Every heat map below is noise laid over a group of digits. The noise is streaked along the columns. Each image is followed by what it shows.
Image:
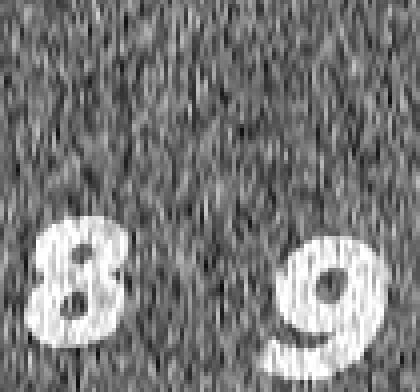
bottom left: light 8; bottom right: light 9
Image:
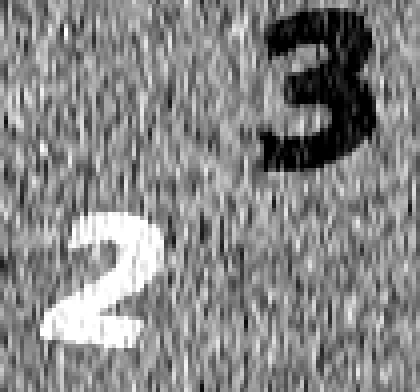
top right: dark 3; bottom left: light 2
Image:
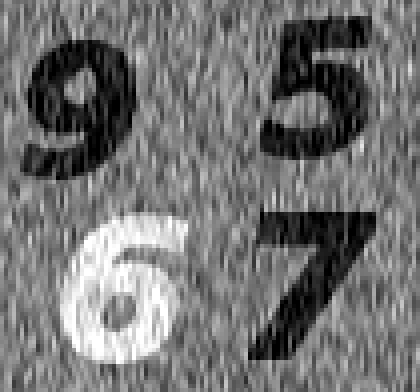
top left: dark 9; top right: dark 5; bottom left: light 6; bottom right: dark 7
